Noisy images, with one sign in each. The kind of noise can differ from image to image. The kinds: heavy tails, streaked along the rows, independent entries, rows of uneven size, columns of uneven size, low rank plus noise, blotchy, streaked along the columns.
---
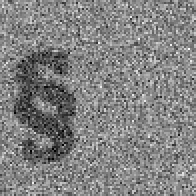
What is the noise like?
independent entries
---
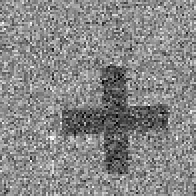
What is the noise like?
low rank plus noise
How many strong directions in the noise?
two
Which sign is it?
plus sign
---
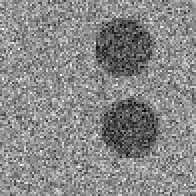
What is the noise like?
independent entries
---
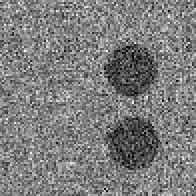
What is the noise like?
low rank plus noise
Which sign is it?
colon
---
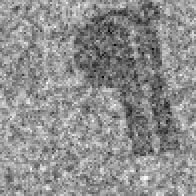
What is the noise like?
blotchy
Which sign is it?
pilcrow
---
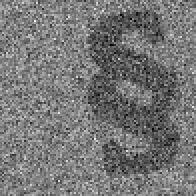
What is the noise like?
independent entries
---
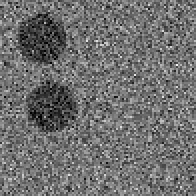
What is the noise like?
low rank plus noise
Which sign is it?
colon
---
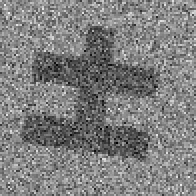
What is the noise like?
independent entries
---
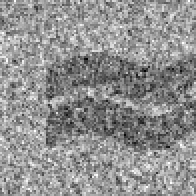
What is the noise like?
blotchy
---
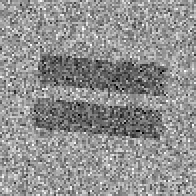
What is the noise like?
independent entries
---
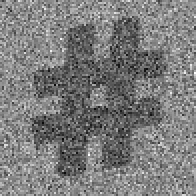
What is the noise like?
independent entries
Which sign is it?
hash sign
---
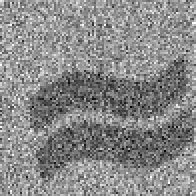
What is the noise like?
low rank plus noise
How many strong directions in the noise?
five to eight
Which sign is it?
approximately sign
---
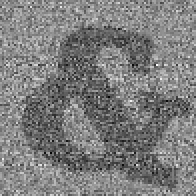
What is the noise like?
rows of uneven size
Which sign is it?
ampersand
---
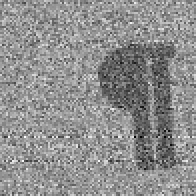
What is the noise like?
rows of uneven size
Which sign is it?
pilcrow
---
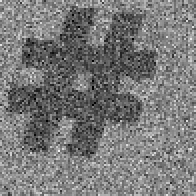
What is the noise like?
low rank plus noise
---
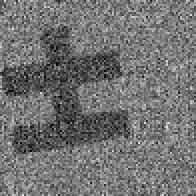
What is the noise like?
low rank plus noise
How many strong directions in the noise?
five to eight
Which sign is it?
plus-minus sign
